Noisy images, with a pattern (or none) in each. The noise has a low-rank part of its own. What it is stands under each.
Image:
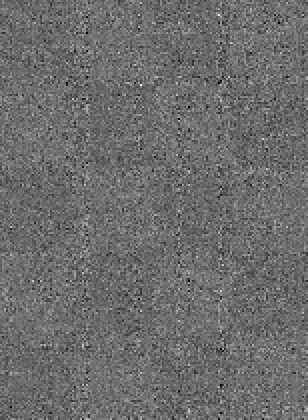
a checkerboard
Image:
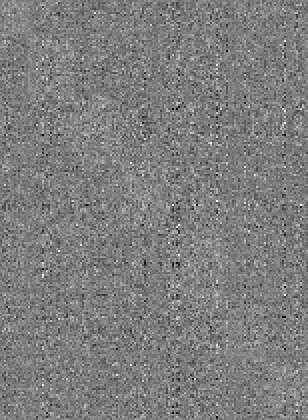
blocks along the diagonal
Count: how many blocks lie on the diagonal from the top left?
7
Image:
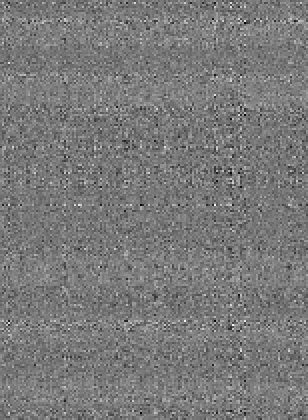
bands of rows
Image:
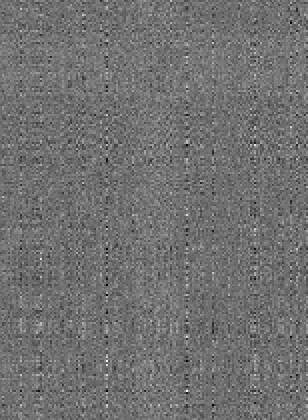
bands of rows crossing bands of columns
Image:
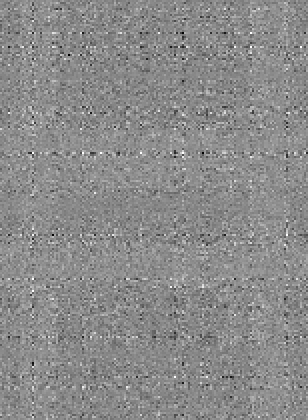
bands of rows crossing bands of columns
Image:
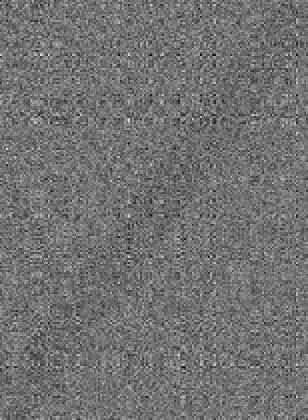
a diagonal band
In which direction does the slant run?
bottom left to top right
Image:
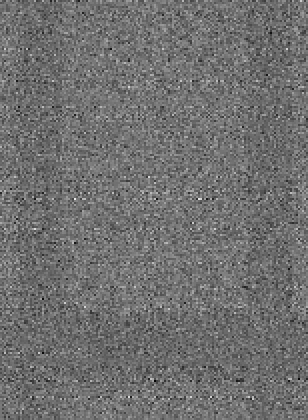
bands of rows crossing bands of columns
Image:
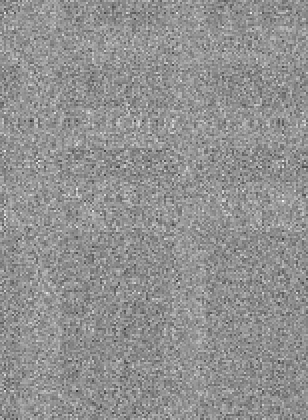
bands of rows crossing bands of columns
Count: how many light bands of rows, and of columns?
3 and 2
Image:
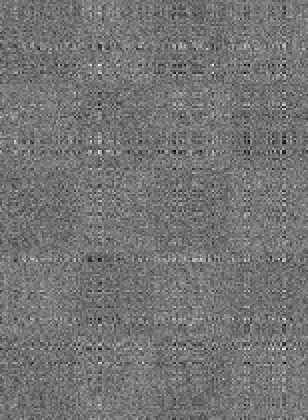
a checkerboard
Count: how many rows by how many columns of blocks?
5 by 4
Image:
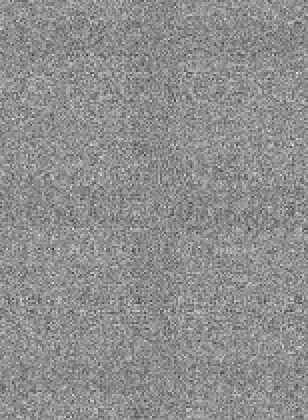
bands of rows crossing bands of columns
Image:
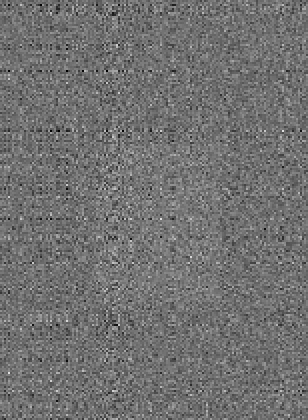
one block
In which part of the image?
centre
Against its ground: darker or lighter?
lighter
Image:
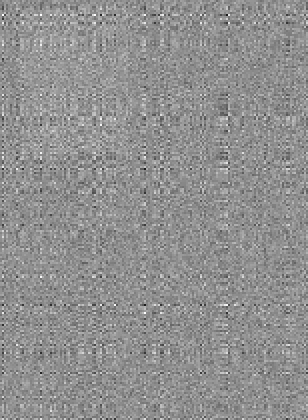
one block
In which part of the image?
top left
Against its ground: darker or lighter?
lighter
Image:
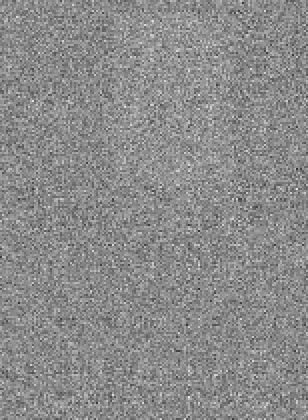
one block
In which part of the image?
top middle
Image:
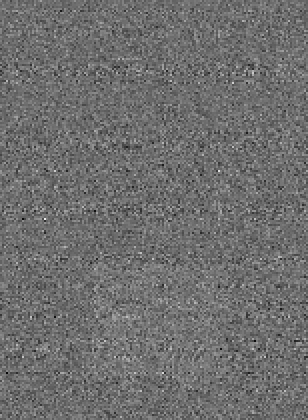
one block
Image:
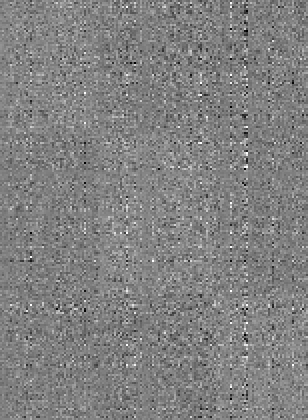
blocks along the diagonal
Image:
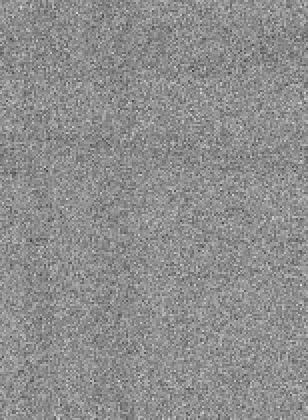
bands of rows crossing bands of columns
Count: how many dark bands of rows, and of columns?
2 and 2
